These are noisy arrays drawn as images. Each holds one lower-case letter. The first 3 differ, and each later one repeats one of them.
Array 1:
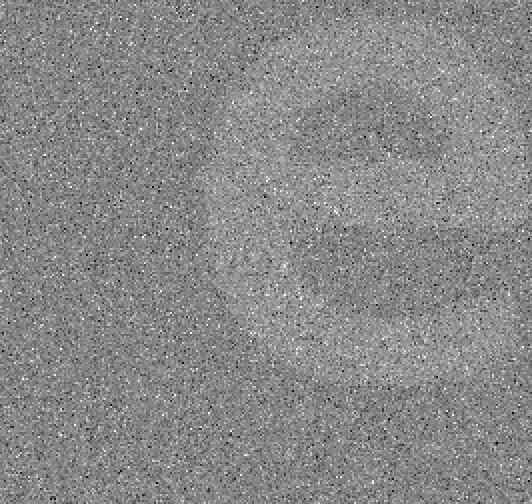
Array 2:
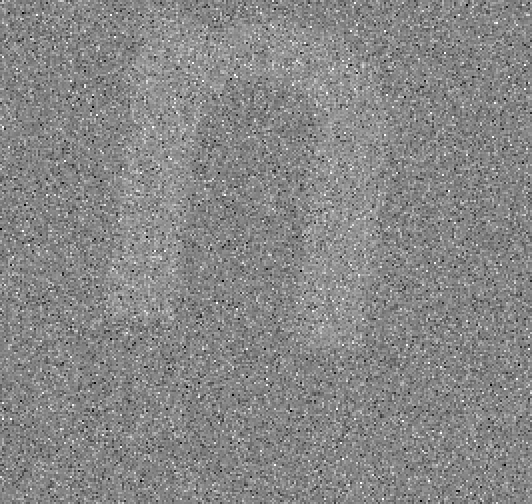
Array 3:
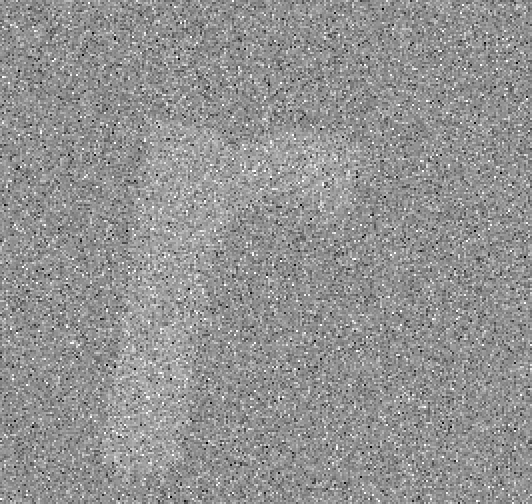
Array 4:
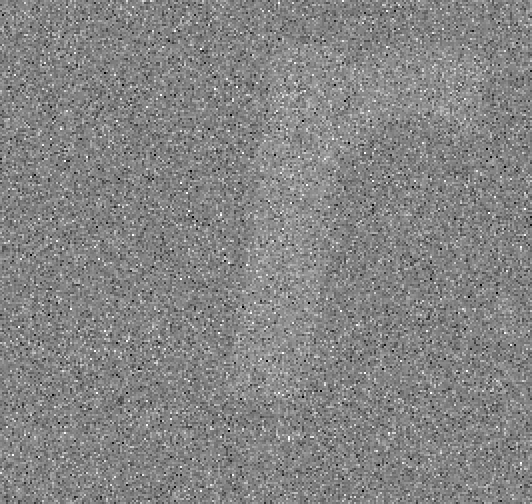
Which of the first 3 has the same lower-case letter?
3
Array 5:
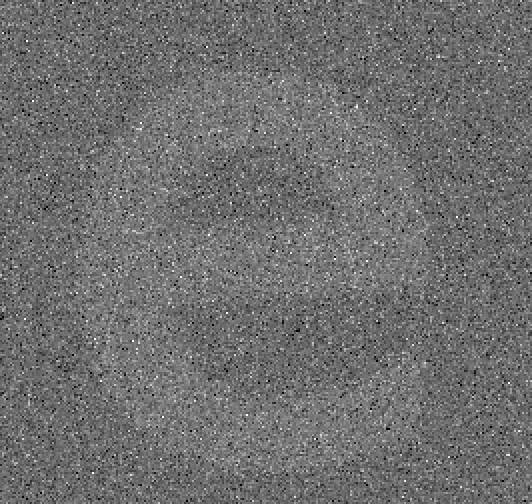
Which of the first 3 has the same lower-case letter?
1
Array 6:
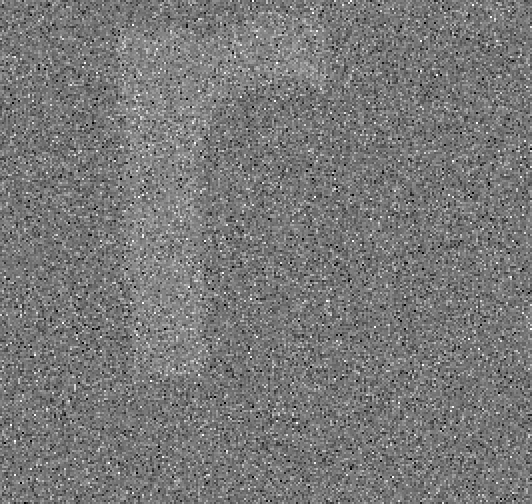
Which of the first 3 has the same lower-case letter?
3
